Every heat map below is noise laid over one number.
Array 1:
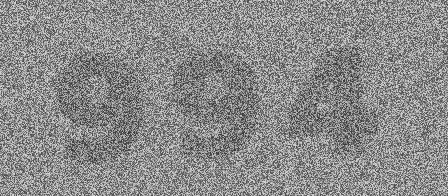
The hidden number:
994
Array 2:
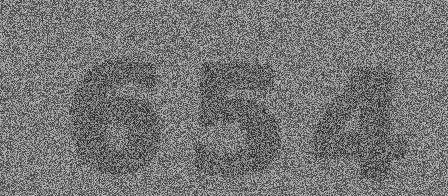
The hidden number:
654
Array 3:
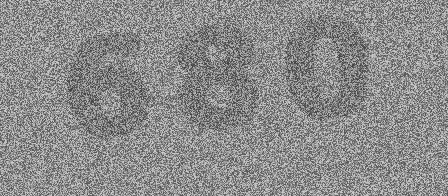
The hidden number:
680
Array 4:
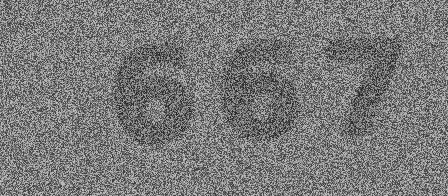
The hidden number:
667
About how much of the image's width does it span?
two thirds
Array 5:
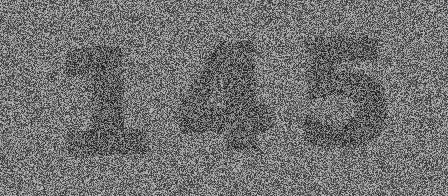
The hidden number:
145
